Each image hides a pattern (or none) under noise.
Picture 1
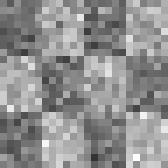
a checkerboard
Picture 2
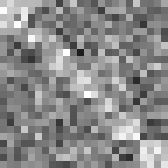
blocks along the diagonal
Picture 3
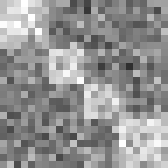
blocks along the diagonal
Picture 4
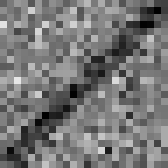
a diagonal band
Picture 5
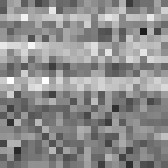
bands of rows
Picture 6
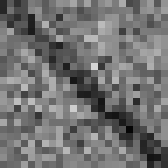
a diagonal band
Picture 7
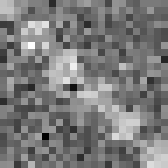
blocks along the diagonal
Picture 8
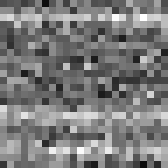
bands of rows
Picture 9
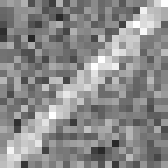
a diagonal band
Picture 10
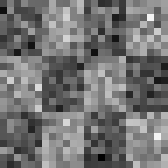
a checkerboard
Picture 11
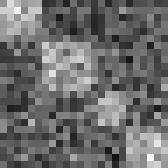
blocks along the diagonal
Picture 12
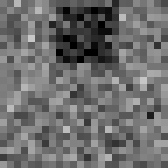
one block
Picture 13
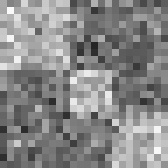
blocks along the diagonal
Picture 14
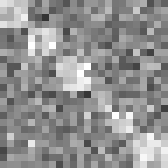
blocks along the diagonal
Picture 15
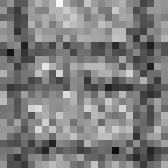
bands of rows crossing bands of columns
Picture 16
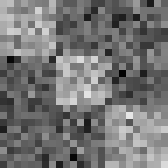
blocks along the diagonal
